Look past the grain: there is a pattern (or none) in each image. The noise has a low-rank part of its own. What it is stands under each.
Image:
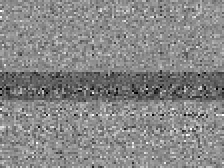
one band of rows
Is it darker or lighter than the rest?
darker
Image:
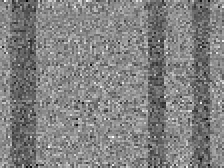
bands of columns
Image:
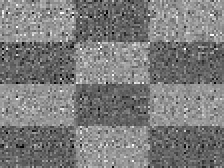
a checkerboard
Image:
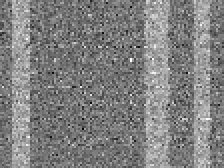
bands of columns
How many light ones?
3
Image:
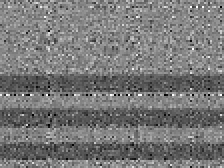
bands of rows
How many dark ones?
3
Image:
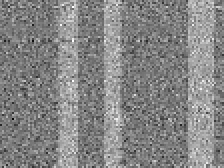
bands of columns
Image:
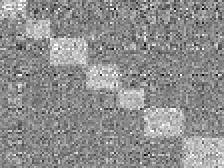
blocks along the diagonal
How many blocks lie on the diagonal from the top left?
7
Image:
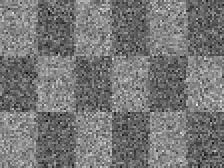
a checkerboard
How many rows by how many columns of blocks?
3 by 6
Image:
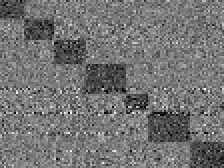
blocks along the diagonal
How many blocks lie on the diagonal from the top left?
7
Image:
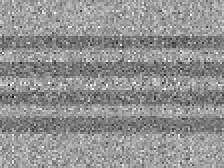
bands of rows
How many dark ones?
4
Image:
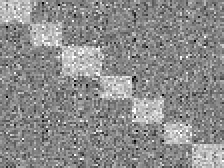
blocks along the diagonal
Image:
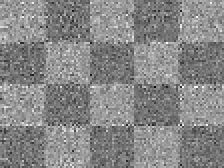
a checkerboard
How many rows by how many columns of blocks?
4 by 5
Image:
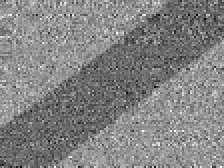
a diagonal band
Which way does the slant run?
bottom left to top right
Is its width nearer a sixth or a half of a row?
a half
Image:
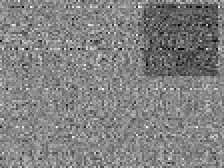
one block
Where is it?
top right
